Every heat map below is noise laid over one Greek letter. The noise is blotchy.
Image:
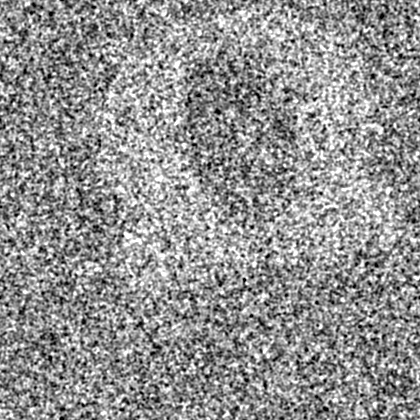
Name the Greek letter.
omega
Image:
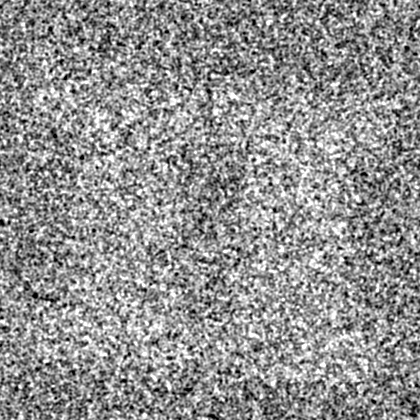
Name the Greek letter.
pi
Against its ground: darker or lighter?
lighter
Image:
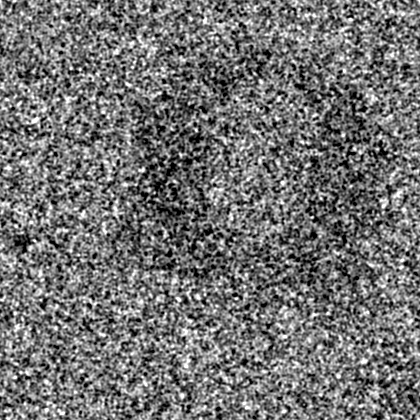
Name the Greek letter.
omega
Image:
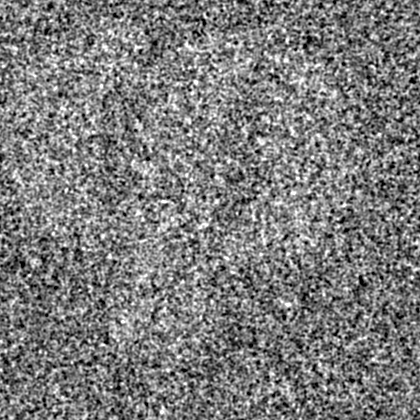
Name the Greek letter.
phi
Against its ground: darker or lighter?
lighter
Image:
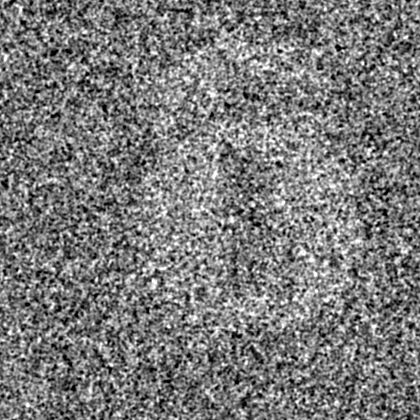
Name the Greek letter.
delta
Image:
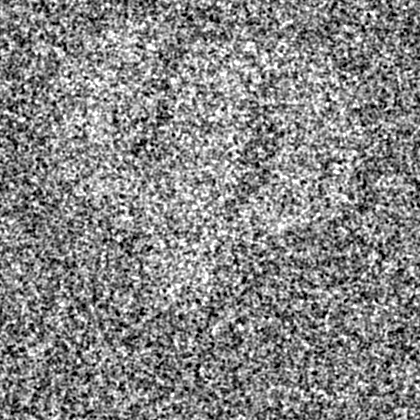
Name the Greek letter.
phi
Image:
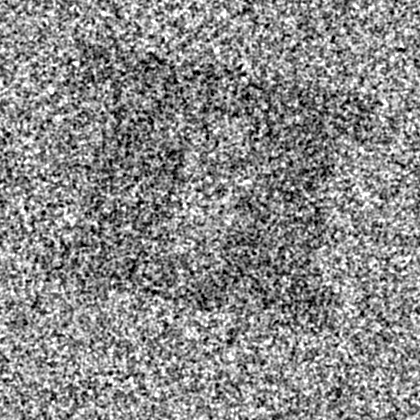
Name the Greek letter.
pi
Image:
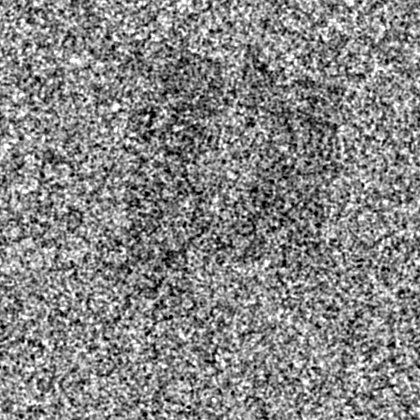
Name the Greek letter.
mu
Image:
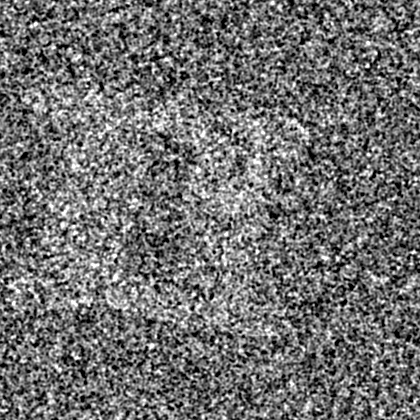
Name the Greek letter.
pi
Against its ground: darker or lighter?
lighter
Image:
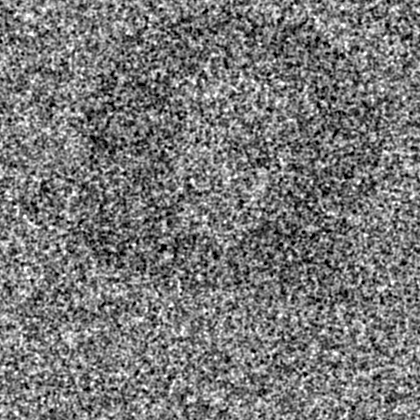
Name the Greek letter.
omega
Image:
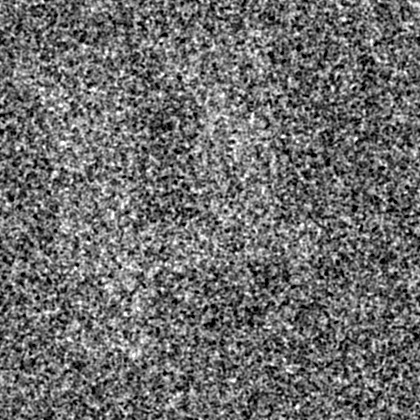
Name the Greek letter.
mu
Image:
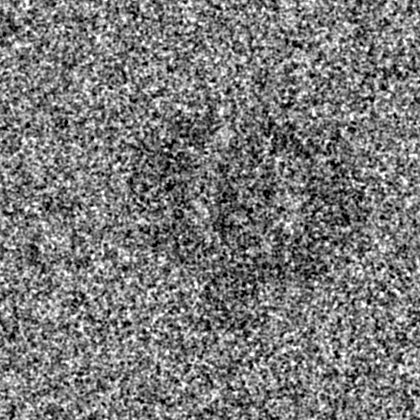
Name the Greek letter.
phi
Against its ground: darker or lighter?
darker
